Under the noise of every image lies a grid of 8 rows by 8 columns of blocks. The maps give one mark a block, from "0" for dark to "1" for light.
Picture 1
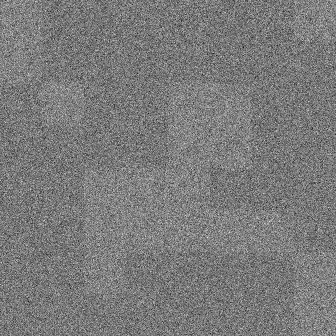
1 0 0 0 0 0 0 1
1 0 0 0 0 0 0 0
0 1 0 0 1 1 0 0
0 0 0 0 1 1 0 0
0 0 1 1 1 0 0 0
0 0 1 1 1 1 1 0
0 0 1 0 0 0 0 1
0 0 0 0 0 0 0 1
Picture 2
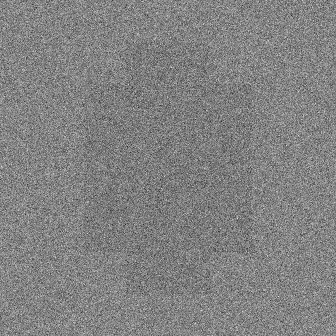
1 1 1 1 1 1 1 1
1 1 1 0 0 1 1 1
1 1 0 0 0 0 1 1
1 1 0 0 0 0 1 1
1 1 0 0 0 0 1 1
1 1 0 0 0 0 1 1
1 1 1 0 0 1 1 1
1 1 1 1 1 1 1 1
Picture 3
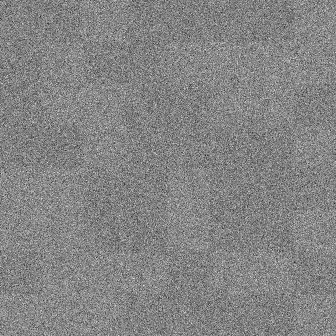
0 0 1 0 0 0 0 1
0 1 0 0 1 1 1 1
0 1 1 0 0 1 1 0
0 0 1 0 0 0 0 1
1 1 0 0 1 0 0 0
1 1 0 0 1 0 0 1
0 1 1 1 0 1 1 0
1 1 1 0 0 0 0 1
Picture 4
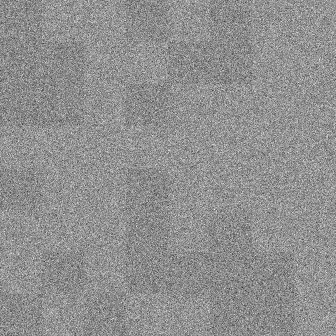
0 1 1 0 1 0 1 1
0 0 1 1 0 0 1 1
0 0 1 0 1 1 1 1
1 1 1 1 1 1 1 1
0 1 1 0 1 1 1 1
1 1 1 0 1 0 1 1
1 0 1 0 0 0 0 1
0 1 0 1 1 0 0 1
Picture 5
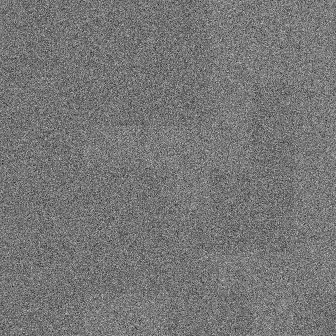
0 0 0 0 0 1 1 1
0 0 0 0 0 1 1 1
0 0 0 0 0 1 0 1
0 0 1 1 1 1 0 1
0 0 0 0 1 0 0 1
0 0 0 0 0 0 0 1
0 0 0 0 0 1 1 1
0 0 1 1 0 0 1 0
